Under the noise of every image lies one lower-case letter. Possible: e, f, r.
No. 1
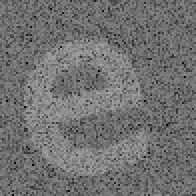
light e
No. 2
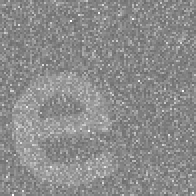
light e
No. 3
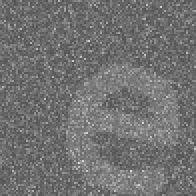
light e
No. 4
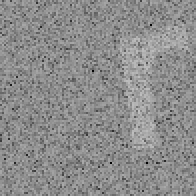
light r
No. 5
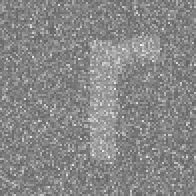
light r
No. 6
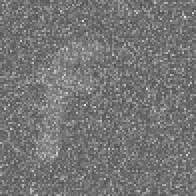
light f
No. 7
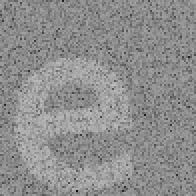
light e
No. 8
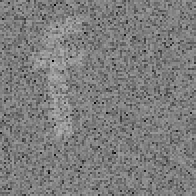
light f
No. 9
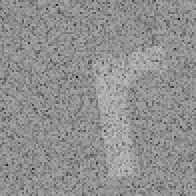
light r
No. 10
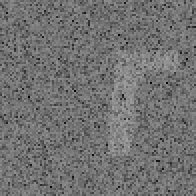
light r
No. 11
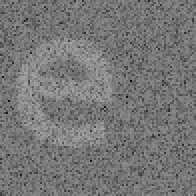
light e
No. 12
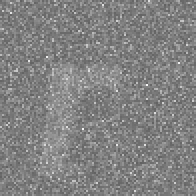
light r
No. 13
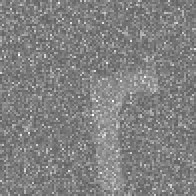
light r
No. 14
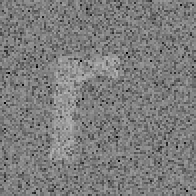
light r
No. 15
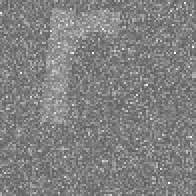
light r
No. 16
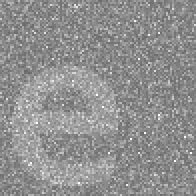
light e
